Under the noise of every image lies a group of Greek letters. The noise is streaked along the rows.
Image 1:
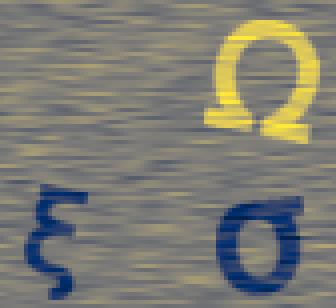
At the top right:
omega
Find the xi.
bottom left
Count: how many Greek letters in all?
3
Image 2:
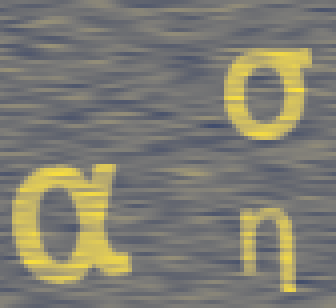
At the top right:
sigma
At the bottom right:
eta
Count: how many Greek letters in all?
3
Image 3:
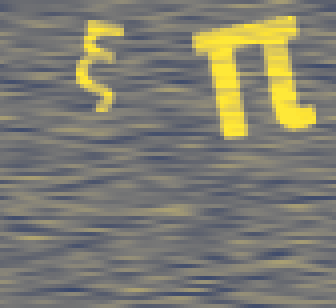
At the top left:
xi
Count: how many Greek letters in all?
2
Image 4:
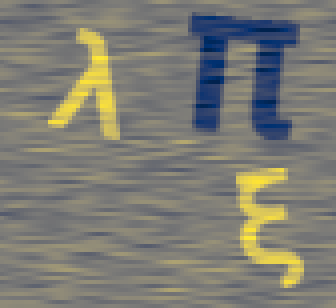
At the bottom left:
nothing
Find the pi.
top right
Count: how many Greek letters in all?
3
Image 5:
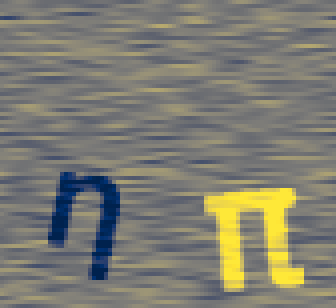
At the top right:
nothing
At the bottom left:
eta
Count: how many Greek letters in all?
2
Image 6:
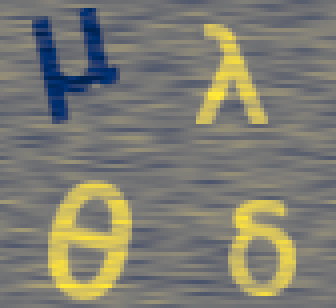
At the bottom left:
theta
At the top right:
lambda
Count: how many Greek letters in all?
4
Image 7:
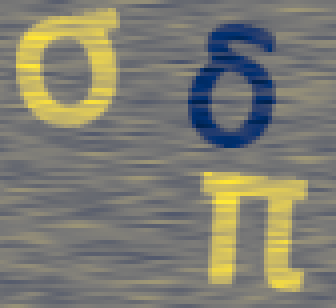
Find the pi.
bottom right
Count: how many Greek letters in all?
3
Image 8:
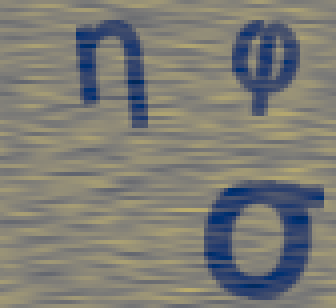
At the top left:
eta
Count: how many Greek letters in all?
3
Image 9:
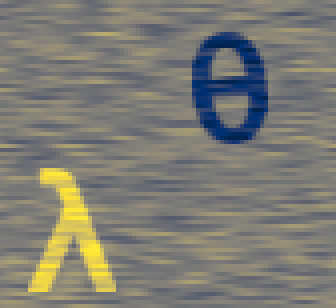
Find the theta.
top right
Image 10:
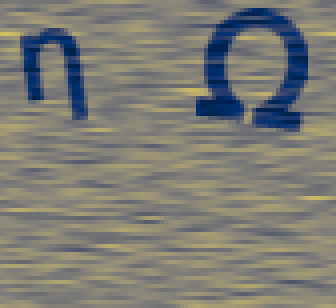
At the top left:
eta
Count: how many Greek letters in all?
2
